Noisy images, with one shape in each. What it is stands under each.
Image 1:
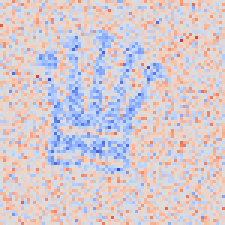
chess queen
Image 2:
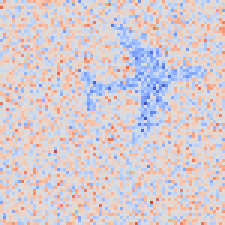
airplane
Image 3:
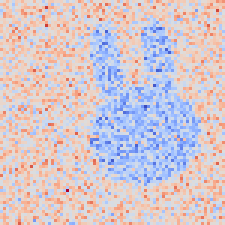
rabbit's head
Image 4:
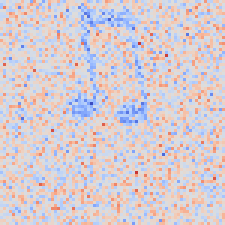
pair of musical notes
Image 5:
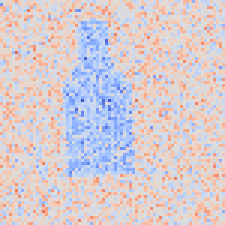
bottle
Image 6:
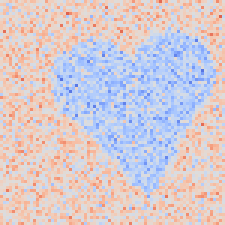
heart
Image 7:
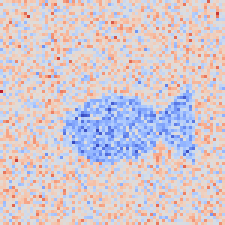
fish
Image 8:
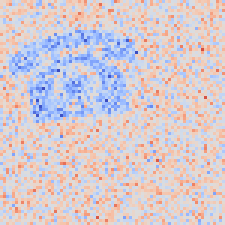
telephone
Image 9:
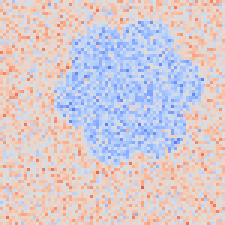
flower
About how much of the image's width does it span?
two thirds
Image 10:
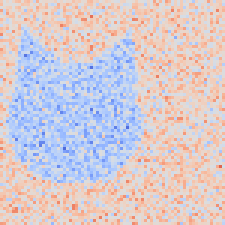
cat's head
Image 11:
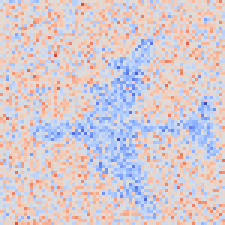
airplane
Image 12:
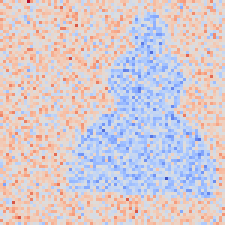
chess pawn
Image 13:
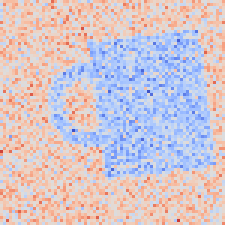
cup
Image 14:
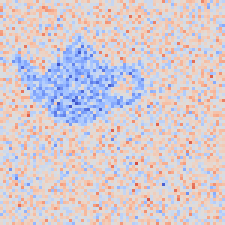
teapot
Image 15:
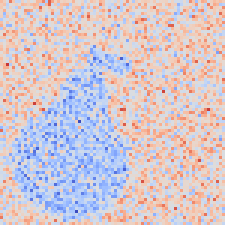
pear
